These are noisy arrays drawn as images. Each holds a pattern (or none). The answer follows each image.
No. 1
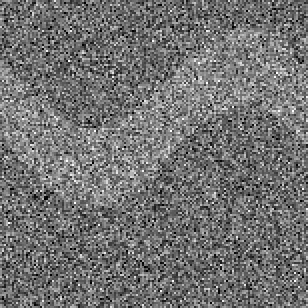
a wavy band
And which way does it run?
left to right
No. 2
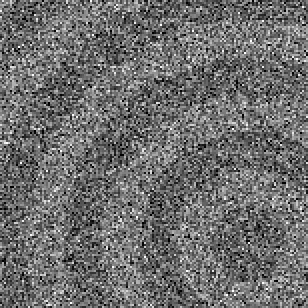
rings round one point
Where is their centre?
bottom right
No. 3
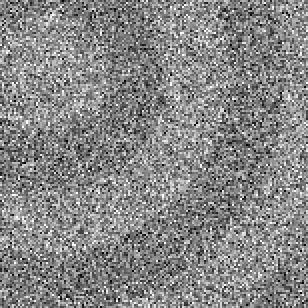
rings round one point
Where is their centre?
top left
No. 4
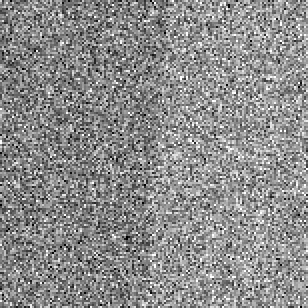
a sharp edge
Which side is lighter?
right
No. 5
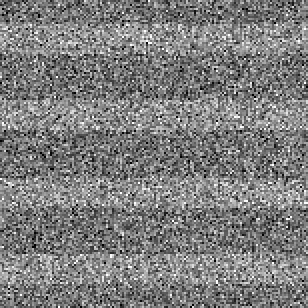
horizontal stripes
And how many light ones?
4
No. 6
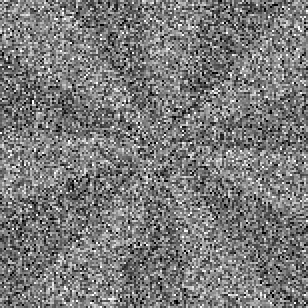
spokes from one point
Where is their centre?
centre
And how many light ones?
7
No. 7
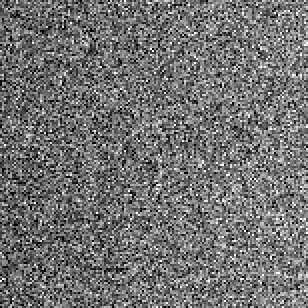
a smooth slope
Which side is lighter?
right
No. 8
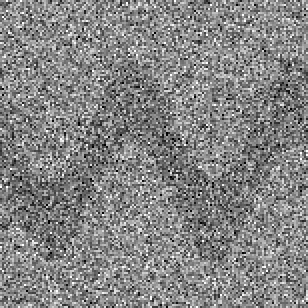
a wavy band
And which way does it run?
left to right
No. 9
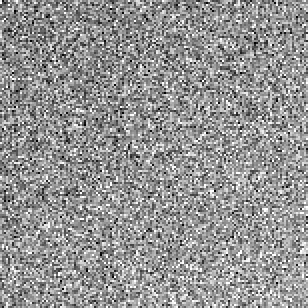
a smooth slope
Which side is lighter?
bottom right
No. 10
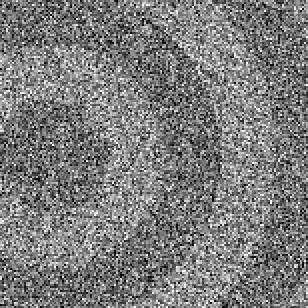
rings round one point
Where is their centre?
middle left
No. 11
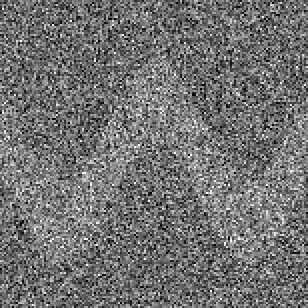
a wavy band
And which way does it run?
left to right
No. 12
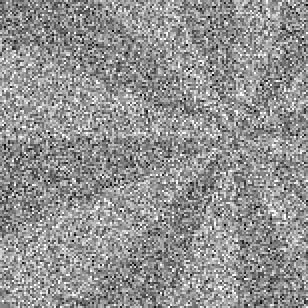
spokes from one point
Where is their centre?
middle right
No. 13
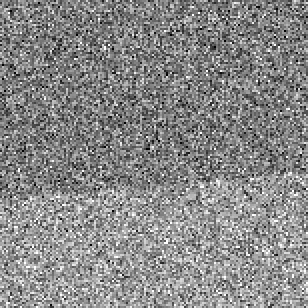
a sharp edge
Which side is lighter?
bottom
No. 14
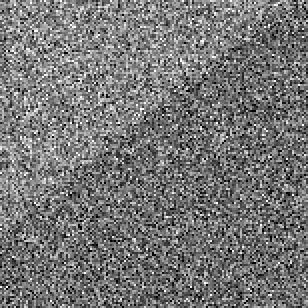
a sharp edge
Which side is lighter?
top left
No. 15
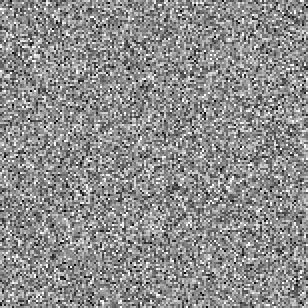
only noise
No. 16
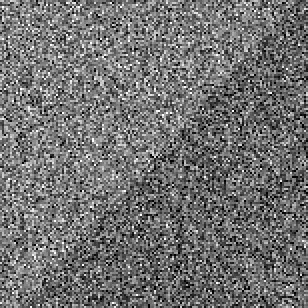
a sharp edge
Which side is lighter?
top left
